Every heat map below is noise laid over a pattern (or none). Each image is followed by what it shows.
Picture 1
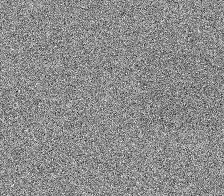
one block
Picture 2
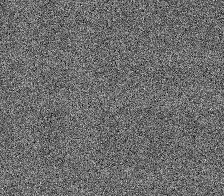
bands of rows crossing bands of columns
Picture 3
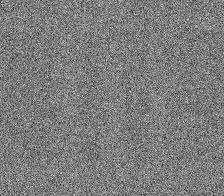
bands of rows crossing bands of columns
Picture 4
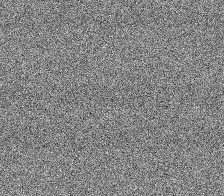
bands of rows
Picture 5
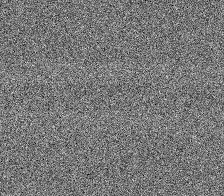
bands of rows
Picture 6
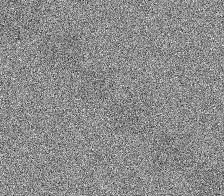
blocks along the diagonal
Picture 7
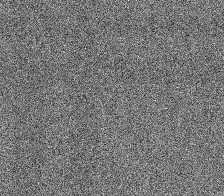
bands of rows crossing bands of columns
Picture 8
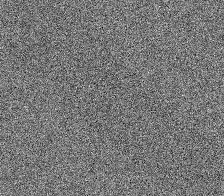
a diagonal band
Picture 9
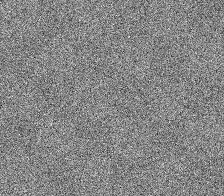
a checkerboard
